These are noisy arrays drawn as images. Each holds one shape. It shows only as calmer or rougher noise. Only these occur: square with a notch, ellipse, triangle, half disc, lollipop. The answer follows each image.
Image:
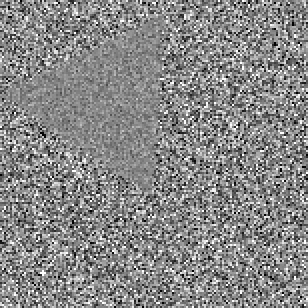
calm triangle
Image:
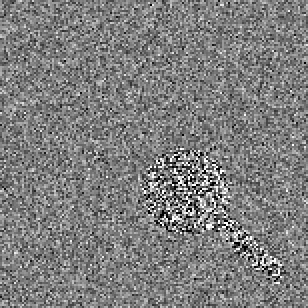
rough lollipop
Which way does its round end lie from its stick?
up and left
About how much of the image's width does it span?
half
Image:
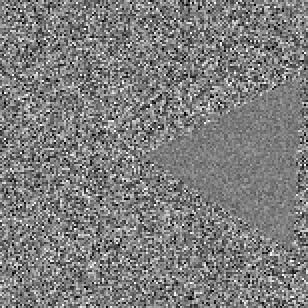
calm triangle
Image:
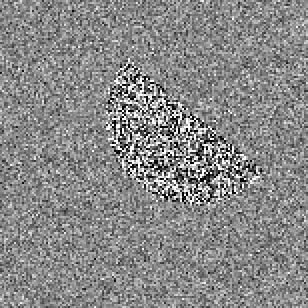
rough half disc
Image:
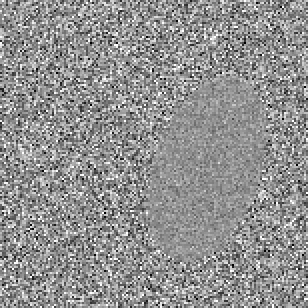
calm ellipse
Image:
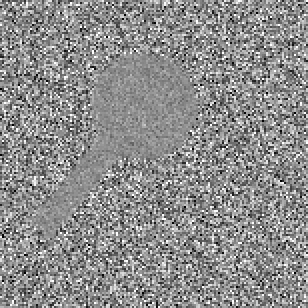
calm lollipop
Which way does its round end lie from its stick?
up and right
